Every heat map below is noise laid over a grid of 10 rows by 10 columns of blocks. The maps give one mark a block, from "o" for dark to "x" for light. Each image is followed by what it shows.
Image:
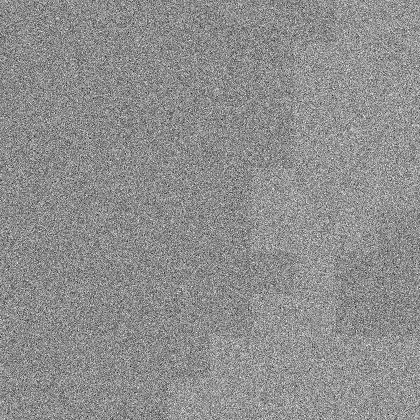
ooooooooxx
oooooooxxx
oooooooxxx
oooooooxxx
ooooooxxxx
ooooooxxxo
oooooooxoo
ooooooxxoo
oooooxxxxx
ooooxxxxxx
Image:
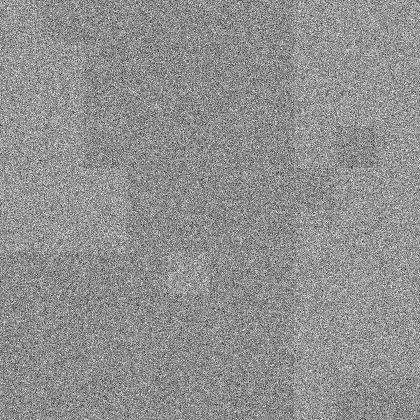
xooooooxxx
xxoooooxxx
xxoooooxxx
xxoooooxox
xxxoooooxx
xxxooooxxx
ooooxooxxx
oooooooxxx
oooooooxxx
oooooooxoo
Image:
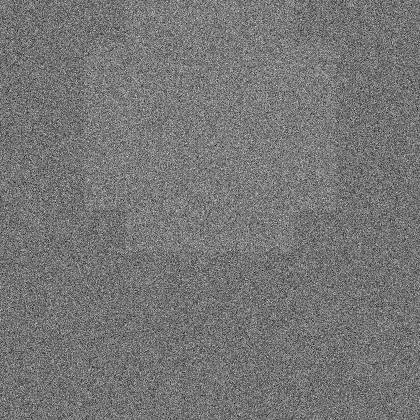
oooxxxxooo
ooxxxxxxoo
ooxxxxxxoo
ooxxxxxxoo
ooxxxxxxoo
oooxxxxooo
oooooooooo
oooooooooo
oooooooooo
oooooooooo
